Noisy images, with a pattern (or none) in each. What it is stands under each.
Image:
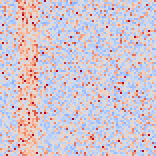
one vertical stripe
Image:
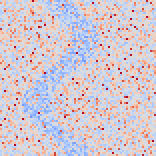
a wavy band
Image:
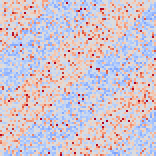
diagonal stripes
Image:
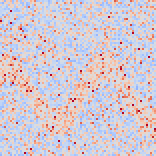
a wavy band
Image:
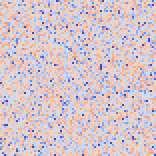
only noise
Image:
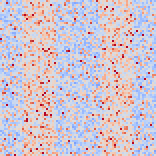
vertical stripes
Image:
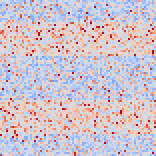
horizontal stripes
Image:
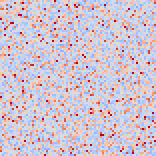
only noise
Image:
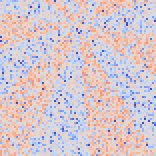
spokes from one point
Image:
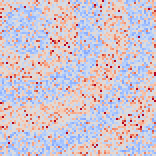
rings round one point
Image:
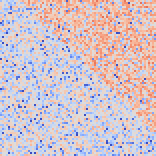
a sharp edge
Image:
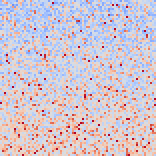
a smooth slope
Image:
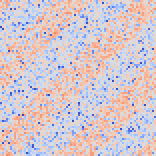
diagonal stripes
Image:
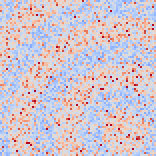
rings round one point
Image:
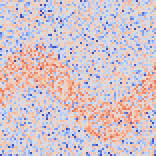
a wavy band
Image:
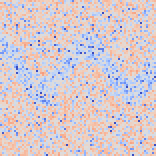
a wavy band
